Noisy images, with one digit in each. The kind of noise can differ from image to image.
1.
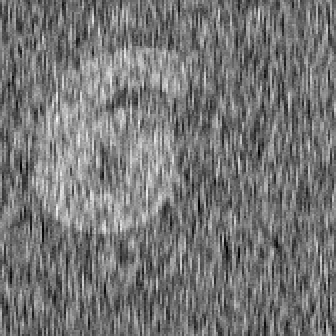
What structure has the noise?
streaked along the columns
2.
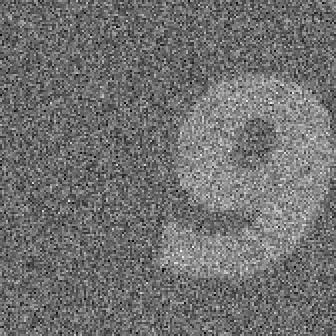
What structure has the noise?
independent entries
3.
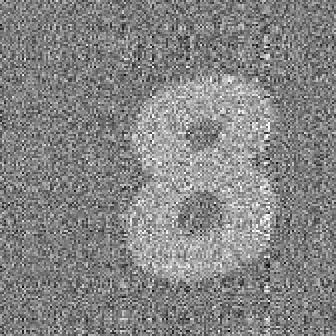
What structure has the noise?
low rank plus noise
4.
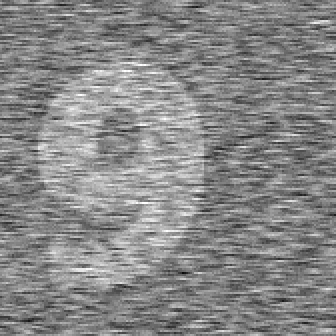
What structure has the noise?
streaked along the rows
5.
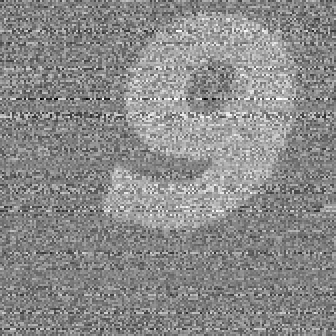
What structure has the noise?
rows of uneven size
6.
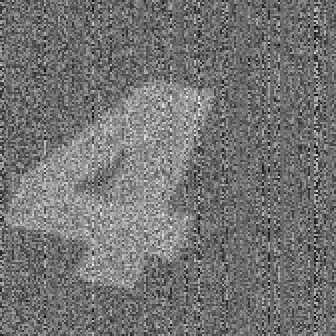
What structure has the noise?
columns of uneven size
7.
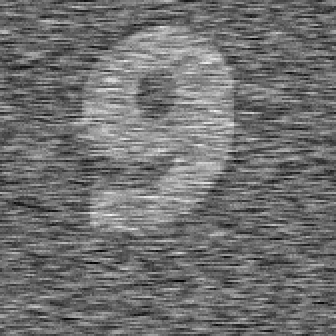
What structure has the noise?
streaked along the rows
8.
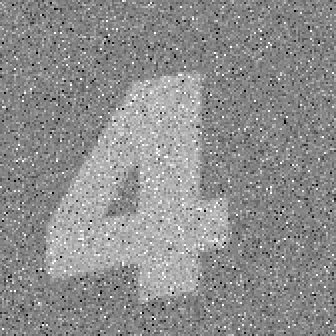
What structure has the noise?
heavy tails
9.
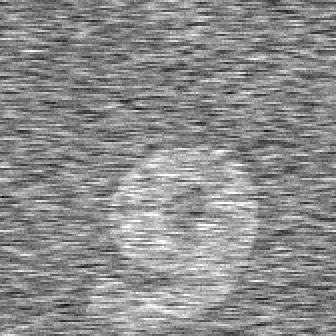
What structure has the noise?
streaked along the rows
